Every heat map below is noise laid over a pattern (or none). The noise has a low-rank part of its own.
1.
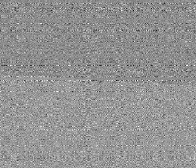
a sharp edge
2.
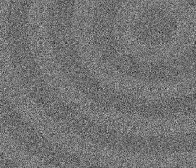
rings round one point
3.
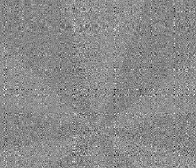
spokes from one point
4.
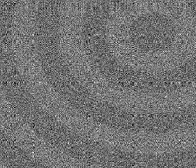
rings round one point
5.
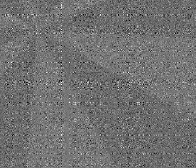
spokes from one point
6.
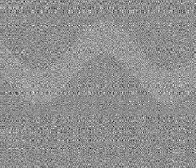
a wavy band
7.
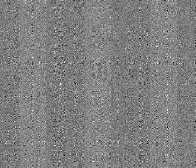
vertical stripes
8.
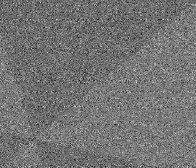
spokes from one point
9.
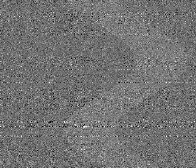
a wavy band
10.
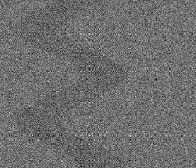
a wavy band
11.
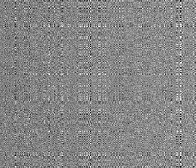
a smooth slope
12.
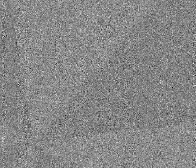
spokes from one point
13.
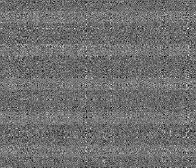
horizontal stripes
